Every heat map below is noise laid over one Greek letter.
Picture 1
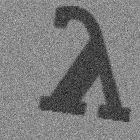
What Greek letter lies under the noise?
lambda
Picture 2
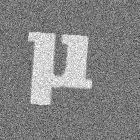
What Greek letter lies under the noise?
mu
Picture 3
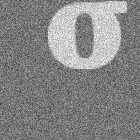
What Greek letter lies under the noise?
sigma
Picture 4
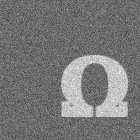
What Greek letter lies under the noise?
omega
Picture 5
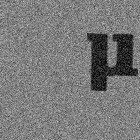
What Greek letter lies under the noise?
mu
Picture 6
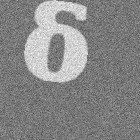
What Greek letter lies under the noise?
delta
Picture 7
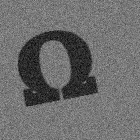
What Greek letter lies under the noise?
omega
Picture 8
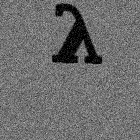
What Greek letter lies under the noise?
lambda
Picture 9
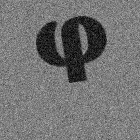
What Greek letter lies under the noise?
phi
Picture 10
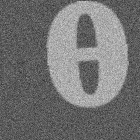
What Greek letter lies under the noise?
theta
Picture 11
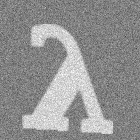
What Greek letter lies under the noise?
lambda
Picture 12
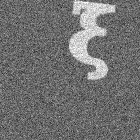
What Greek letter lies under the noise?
xi
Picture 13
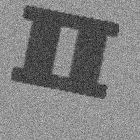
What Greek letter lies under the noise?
pi
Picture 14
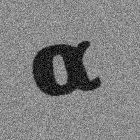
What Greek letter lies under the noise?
alpha
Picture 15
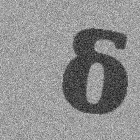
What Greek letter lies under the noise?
delta
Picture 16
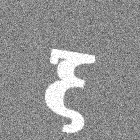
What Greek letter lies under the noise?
xi
